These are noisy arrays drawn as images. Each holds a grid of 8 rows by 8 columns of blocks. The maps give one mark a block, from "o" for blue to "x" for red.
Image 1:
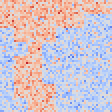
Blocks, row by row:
x x x x x x x x
x x x x x x o o
o x x x o o o o
o o x o o o o o
o x x o o o o o
o x x o o o o o
o x x x o o o o
o o x x o o o o
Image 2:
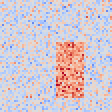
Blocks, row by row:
o o o o o o o o
o o o o o o o o
o o o o o o o o
o o o o x x o o
o o o o x x o o
o o o o x x o o
o o o o x x o o
o o o o o o o o
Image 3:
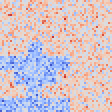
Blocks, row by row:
x x x x x x x x
x x x x x x x x
x x x x x x x x
x x o x x x x x
o o o o o x x x
x o o o x x x x
x x o x x x x x
o o o o o x x x
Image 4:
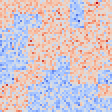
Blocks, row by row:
x x x x x o x x
x o o x x o x x
o o x x x x x x
o o x x x x x x
o o x x o x x x
o x x o o x x o
x x o o o o o x
x x o o o o o o
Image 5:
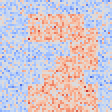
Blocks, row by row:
o o o o o o o o
o o x x x x o o
o o x x x x x o
o o o o o x x o
o o o o x x x o
o o o x x x o o
o o x x x x x o
o o x x x x x o
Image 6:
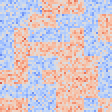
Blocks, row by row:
o o o x x x o o
o o x x o o o x
o x o o o x o x
o x x x x x o o
o x o o x x x o
x x o x x x x o
o o o o x x x o
x x o o x x o x
